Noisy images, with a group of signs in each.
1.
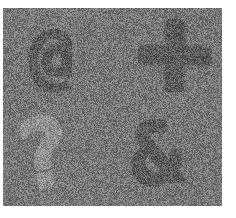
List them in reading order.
top left: dark at sign; top right: dark plus sign; bottom left: light question mark; bottom right: dark ampersand
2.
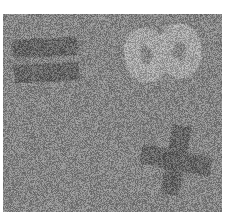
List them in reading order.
top left: dark equals sign; top right: light infinity sign; bottom right: dark plus sign
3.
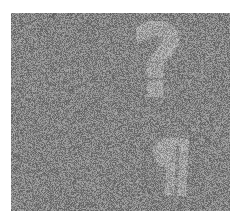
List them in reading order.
top right: light question mark; bottom right: light pilcrow
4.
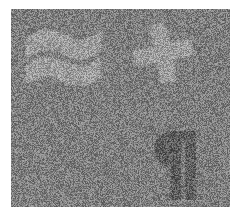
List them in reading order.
top left: light approximately sign; top right: light plus sign; bottom right: dark pilcrow
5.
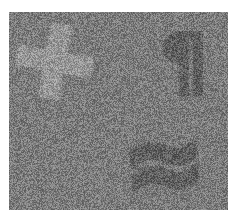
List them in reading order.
top left: light plus sign; top right: dark pilcrow; bottom right: dark approximately sign
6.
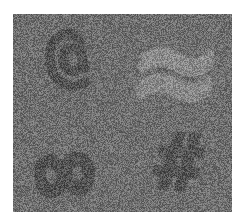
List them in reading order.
top left: dark at sign; top right: light approximately sign; bottom left: dark infinity sign; bottom right: dark hash sign
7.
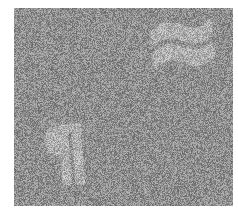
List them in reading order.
top right: light approximately sign; bottom left: light pilcrow
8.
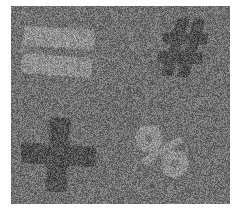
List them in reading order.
top left: light equals sign; top right: dark hash sign; bottom left: dark plus sign; bottom right: light percent sign
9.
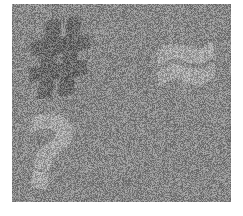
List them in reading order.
top left: dark hash sign; top right: light approximately sign; bottom left: light question mark
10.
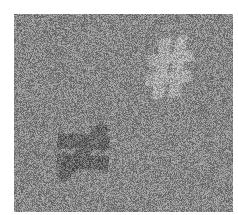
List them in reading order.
top right: light hash sign; bottom left: dark not-equal sign
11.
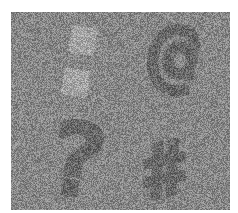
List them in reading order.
top left: light colon; top right: dark at sign; bottom left: dark question mark; bottom right: dark hash sign
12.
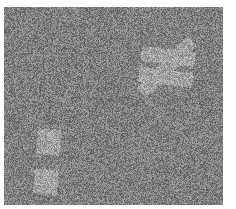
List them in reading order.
top right: light not-equal sign; bottom left: light colon
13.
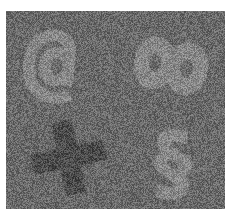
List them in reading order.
top left: light at sign; top right: light infinity sign; bottom left: dark plus sign; bottom right: light section sign
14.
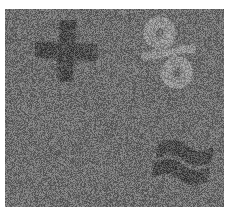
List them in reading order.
top left: dark plus sign; top right: light percent sign; bottom right: dark approximately sign
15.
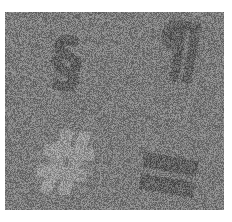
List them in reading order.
top left: dark section sign; top right: dark pilcrow; bottom left: light hash sign; bottom right: dark equals sign
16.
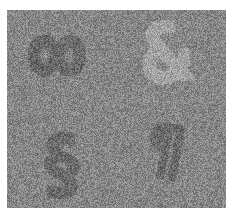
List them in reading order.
top left: dark infinity sign; top right: light ampersand; bottom left: dark section sign; bottom right: dark pilcrow
